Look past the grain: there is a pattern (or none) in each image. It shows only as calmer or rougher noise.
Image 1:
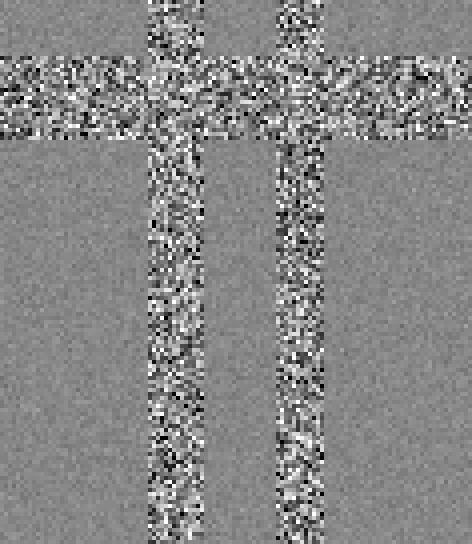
bands of rows crossing bands of columns
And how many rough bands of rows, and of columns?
1 and 2
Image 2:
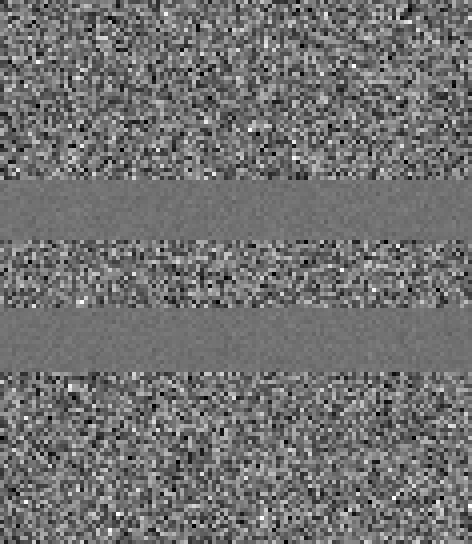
bands of rows
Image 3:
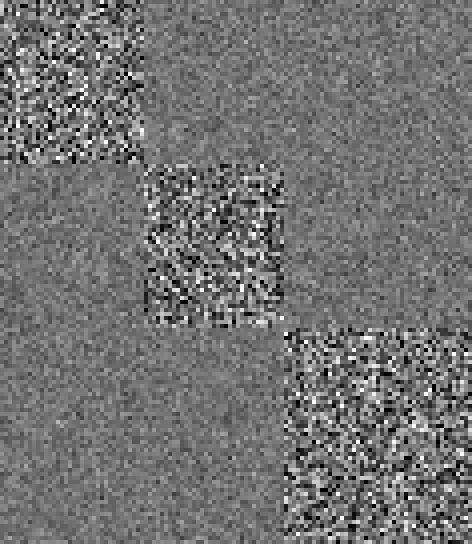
blocks along the diagonal
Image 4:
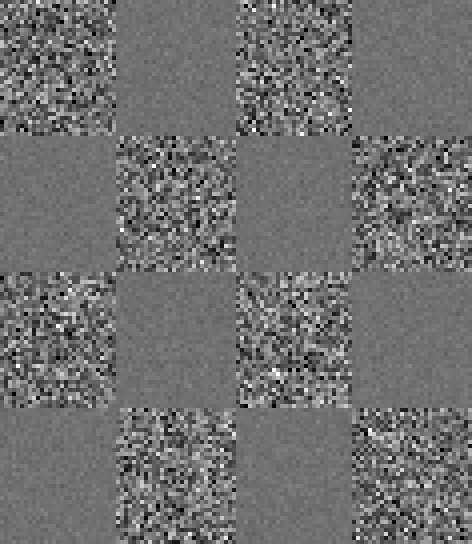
a checkerboard
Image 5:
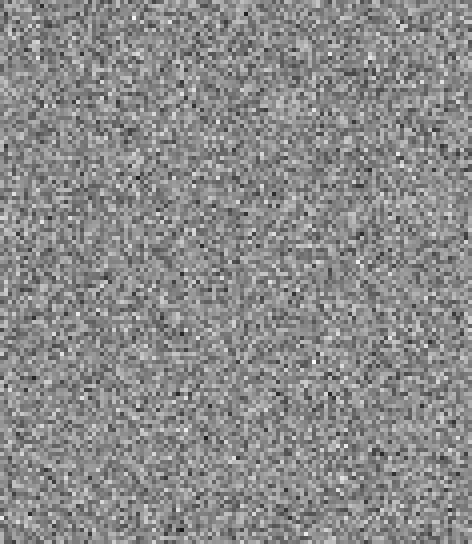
only noise
